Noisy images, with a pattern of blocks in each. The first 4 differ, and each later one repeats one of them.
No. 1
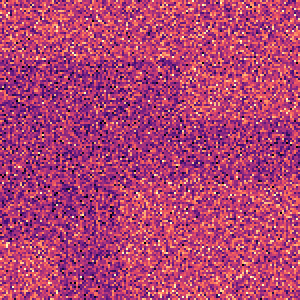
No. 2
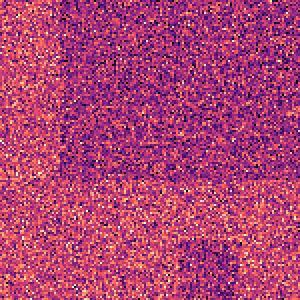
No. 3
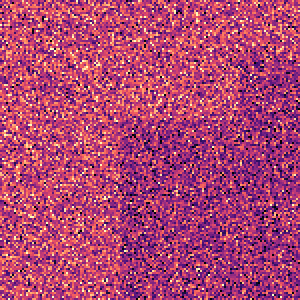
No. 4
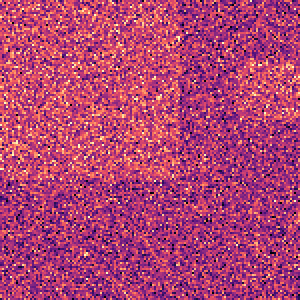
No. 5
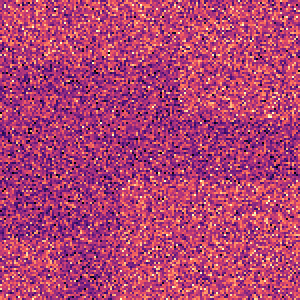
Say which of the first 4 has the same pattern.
1
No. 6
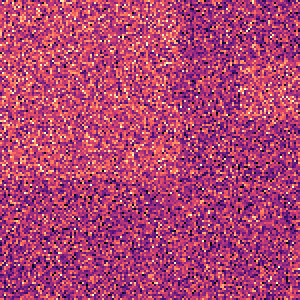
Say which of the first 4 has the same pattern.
4
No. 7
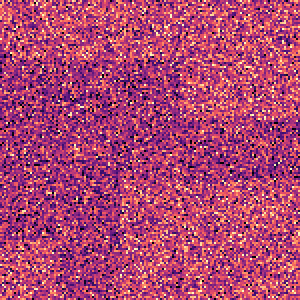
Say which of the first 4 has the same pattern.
1
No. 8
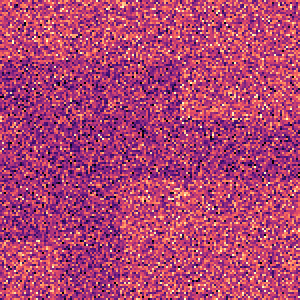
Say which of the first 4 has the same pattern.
1
